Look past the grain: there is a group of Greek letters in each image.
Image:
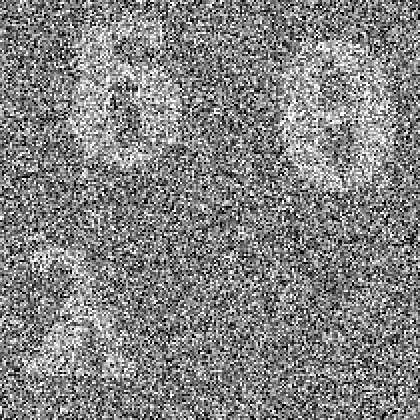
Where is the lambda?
bottom left
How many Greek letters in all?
3
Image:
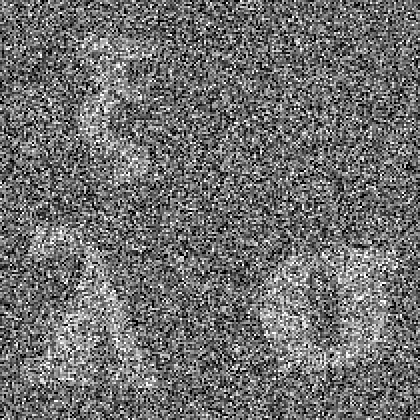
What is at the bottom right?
sigma
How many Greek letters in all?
3
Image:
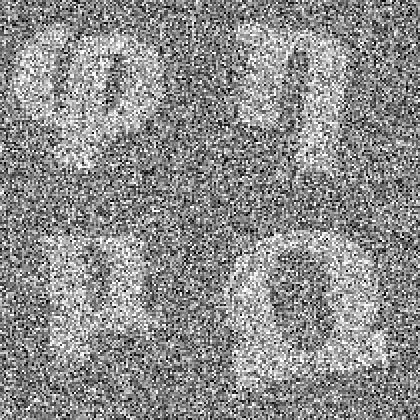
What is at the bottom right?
omega
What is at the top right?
eta
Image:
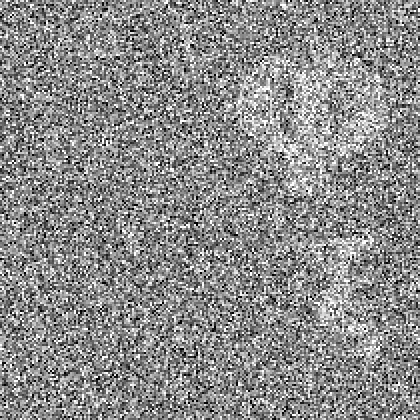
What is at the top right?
phi
